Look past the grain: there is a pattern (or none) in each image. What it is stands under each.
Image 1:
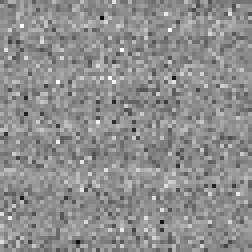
horizontal stripes
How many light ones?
5
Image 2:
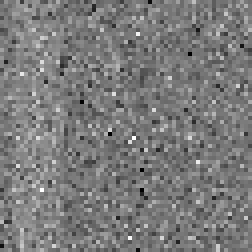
one vertical stripe
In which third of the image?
left
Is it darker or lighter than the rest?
lighter
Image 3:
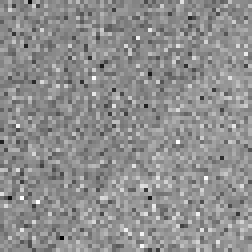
a sharp edge
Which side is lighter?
bottom right
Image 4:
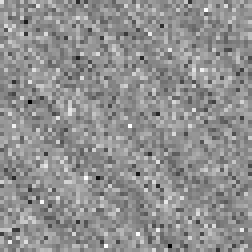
diagonal stripes
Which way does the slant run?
top left to bottom right
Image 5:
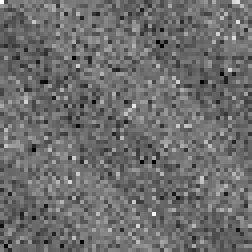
diagonal stripes
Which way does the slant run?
top left to bottom right
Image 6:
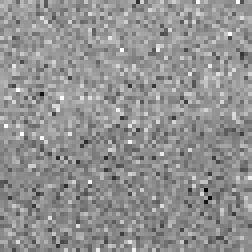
a sharp edge
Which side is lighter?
top
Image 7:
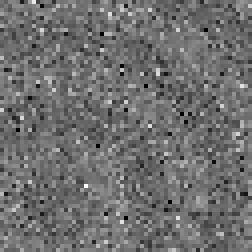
rings round one point
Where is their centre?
bottom left
